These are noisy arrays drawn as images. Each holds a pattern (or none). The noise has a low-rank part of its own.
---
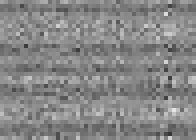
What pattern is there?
bands of rows
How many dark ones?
5
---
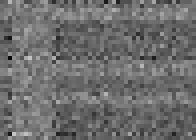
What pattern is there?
bands of rows crossing bands of columns
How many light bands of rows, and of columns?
3 and 1
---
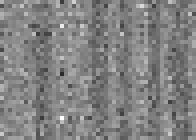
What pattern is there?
bands of columns
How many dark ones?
5
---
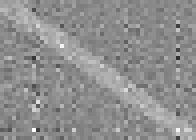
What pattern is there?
a diagonal band
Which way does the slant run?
top left to bottom right
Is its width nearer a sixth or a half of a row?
a sixth
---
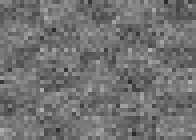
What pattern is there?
a checkerboard
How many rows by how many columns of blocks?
6 by 5
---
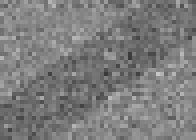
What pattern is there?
a diagonal band
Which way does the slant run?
bottom left to top right
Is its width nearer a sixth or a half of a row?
a half
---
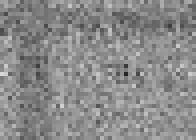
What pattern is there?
bands of rows crossing bands of columns
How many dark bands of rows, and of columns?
1 and 1
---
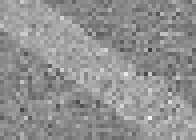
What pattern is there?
a diagonal band
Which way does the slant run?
top left to bottom right
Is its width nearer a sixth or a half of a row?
a half
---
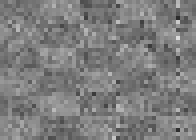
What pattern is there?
a checkerboard
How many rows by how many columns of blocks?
6 by 5
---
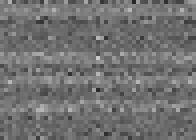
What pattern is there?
bands of rows
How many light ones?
4
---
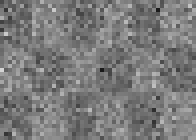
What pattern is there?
a checkerboard
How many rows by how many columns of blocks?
3 by 6
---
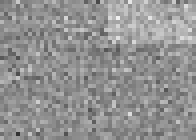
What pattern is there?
one block
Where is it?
top right
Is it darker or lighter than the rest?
lighter
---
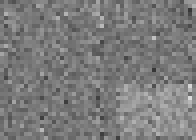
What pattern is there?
one block
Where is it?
bottom right
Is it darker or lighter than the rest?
lighter
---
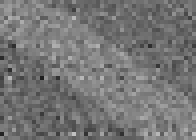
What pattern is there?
a diagonal band
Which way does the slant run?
top left to bottom right
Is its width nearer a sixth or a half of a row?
a half
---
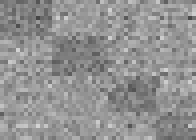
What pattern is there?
blocks along the diagonal
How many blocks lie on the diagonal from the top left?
4
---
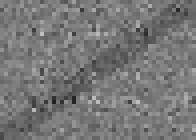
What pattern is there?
a diagonal band
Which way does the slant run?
bottom left to top right
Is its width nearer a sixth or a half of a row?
a sixth
